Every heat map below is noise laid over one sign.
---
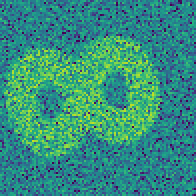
infinity sign
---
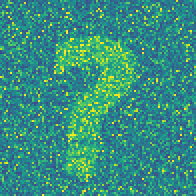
question mark
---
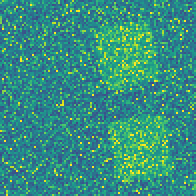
colon
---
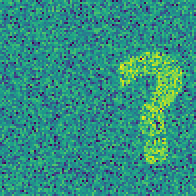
question mark
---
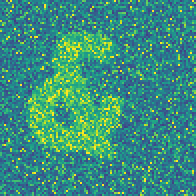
ampersand
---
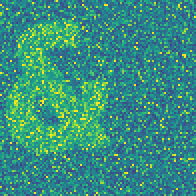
ampersand
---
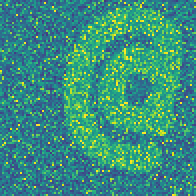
at sign
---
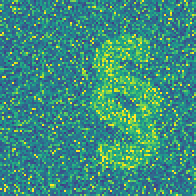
section sign
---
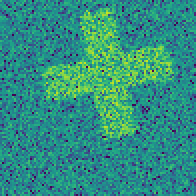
plus sign
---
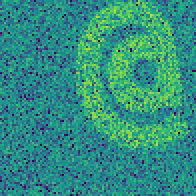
at sign
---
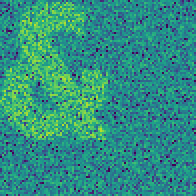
ampersand
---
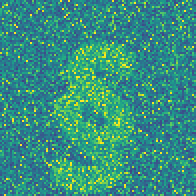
section sign
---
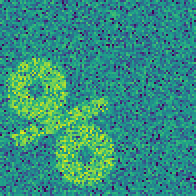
percent sign
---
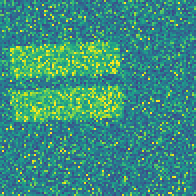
equals sign
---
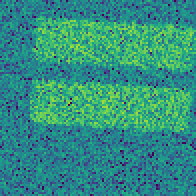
equals sign
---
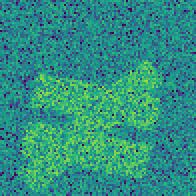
not-equal sign
